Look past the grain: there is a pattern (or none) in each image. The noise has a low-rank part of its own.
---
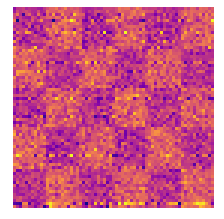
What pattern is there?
a checkerboard
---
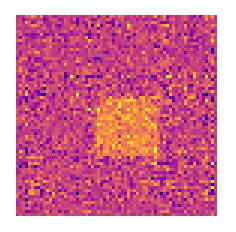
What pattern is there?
one block
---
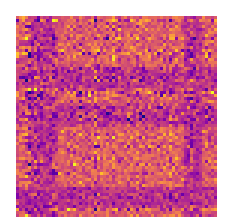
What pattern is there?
bands of rows crossing bands of columns
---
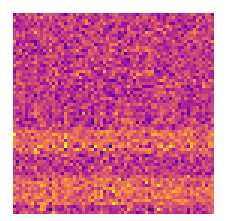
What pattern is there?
bands of rows
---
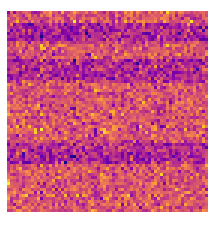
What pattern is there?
bands of rows
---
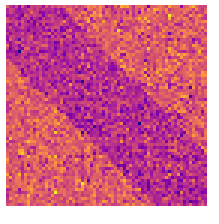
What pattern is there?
a diagonal band
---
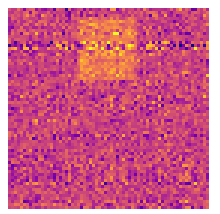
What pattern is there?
one block
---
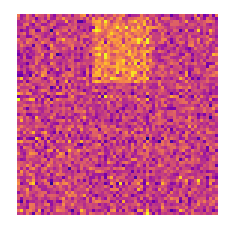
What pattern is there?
one block
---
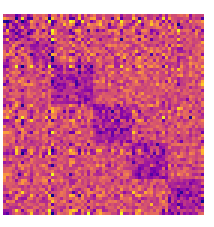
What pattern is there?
blocks along the diagonal
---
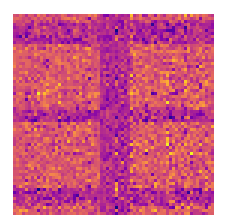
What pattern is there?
bands of rows crossing bands of columns
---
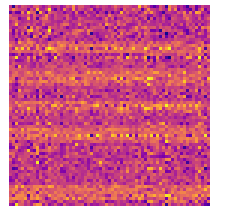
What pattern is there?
bands of rows
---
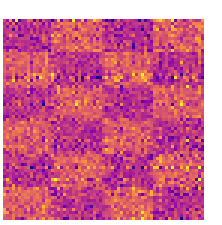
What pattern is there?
a checkerboard
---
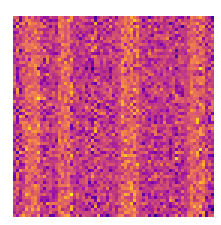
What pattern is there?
bands of columns
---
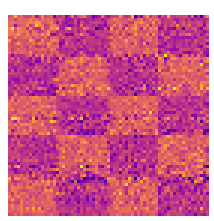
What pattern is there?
a checkerboard
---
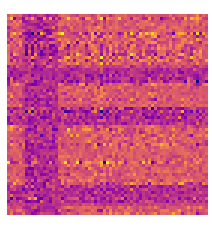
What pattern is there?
bands of rows crossing bands of columns
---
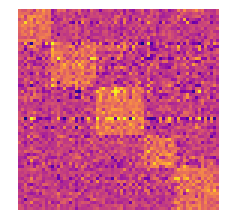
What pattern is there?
blocks along the diagonal
